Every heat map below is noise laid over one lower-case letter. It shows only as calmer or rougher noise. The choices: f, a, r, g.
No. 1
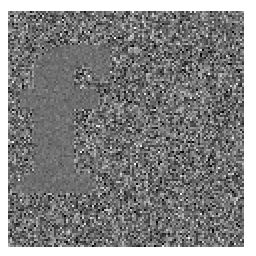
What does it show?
calm f
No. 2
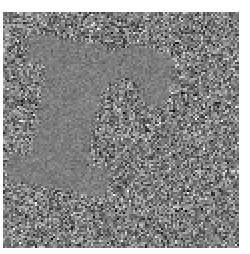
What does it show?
calm r
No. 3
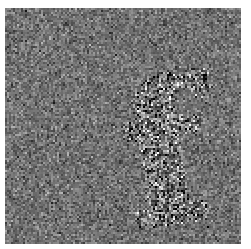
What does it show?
rough f
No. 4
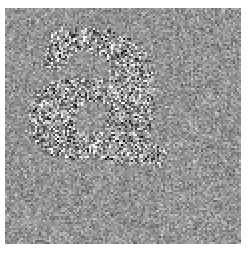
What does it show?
rough a
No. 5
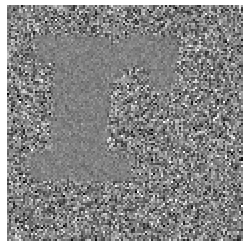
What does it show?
calm r
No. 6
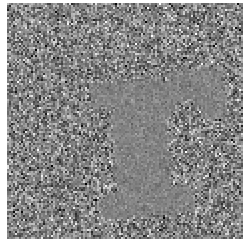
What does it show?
calm r
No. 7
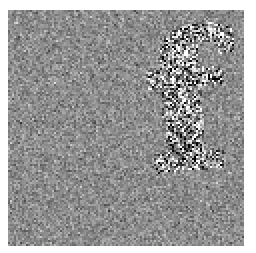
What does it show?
rough f
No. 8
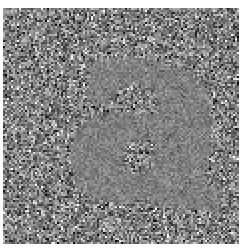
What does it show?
calm a
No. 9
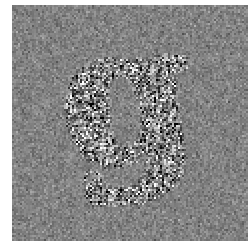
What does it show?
rough g
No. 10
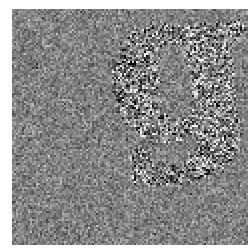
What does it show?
rough g
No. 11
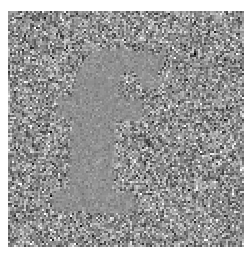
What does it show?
calm f
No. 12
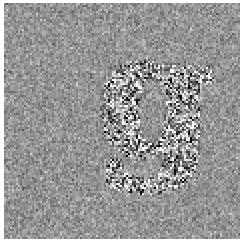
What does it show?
rough g
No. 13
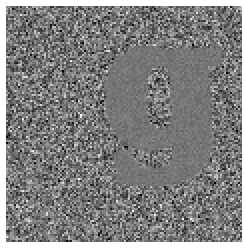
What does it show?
calm g
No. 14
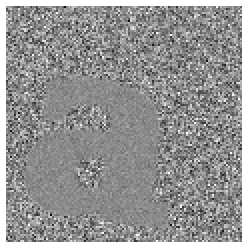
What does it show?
calm a
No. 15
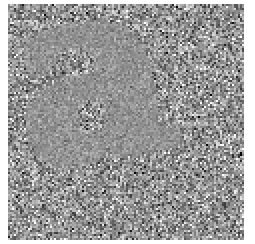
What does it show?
calm a
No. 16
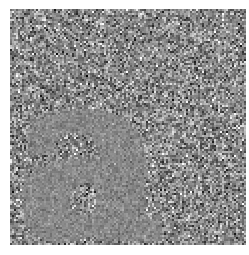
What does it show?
calm a
